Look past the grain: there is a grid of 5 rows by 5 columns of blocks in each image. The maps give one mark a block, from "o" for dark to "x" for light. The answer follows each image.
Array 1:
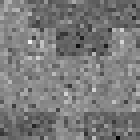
xoooo
xxoox
xxxxx
xxxxx
ooxoo
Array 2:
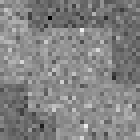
xoooo
xxxxo
xxxxo
oxxxx
ooxxx
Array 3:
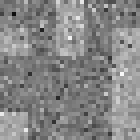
ooxoo
xoxox
oooox
oooox
xooox
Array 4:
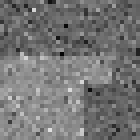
ooooo
ooooo
xxxxo
xxxoo
xxxoo
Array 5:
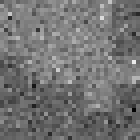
xxxxo
xxxxo
oxxxx
oooxo
ooooo
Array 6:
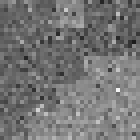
ooxoo
ooooo
oooxx
ooxxx
oxxxx
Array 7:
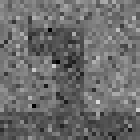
xxxxx
xooxx
xxoxx
xxoxx
ooooo
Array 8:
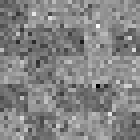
oxxxx
oooxo
xoxxx
oxoox
xoxxo
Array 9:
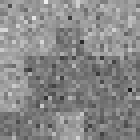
xxxxx
xxoxx
xoooo
xoooo
ooxoo
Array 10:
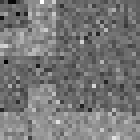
oxooo
xxooo
ooooo
oxooo
xxxxx
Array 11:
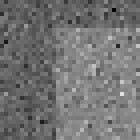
ooooo
ooxxx
ooxxx
ooxxx
ooxxx
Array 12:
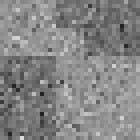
xxooo
xxxoo
ooxxx
ooxxx
ooxxx
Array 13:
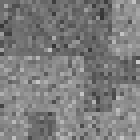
oooox
oooox
xxxoo
xxxox
xoxxx
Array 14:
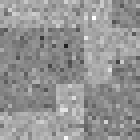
xxxxo
oooxx
oooxo
ooxoo
xxxoo
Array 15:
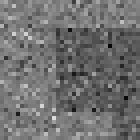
xxxxx
xxooo
xxooo
xxooo
xxxxo
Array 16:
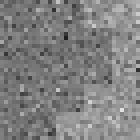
oooxx
oooox
oooox
oooxx
ooxxx
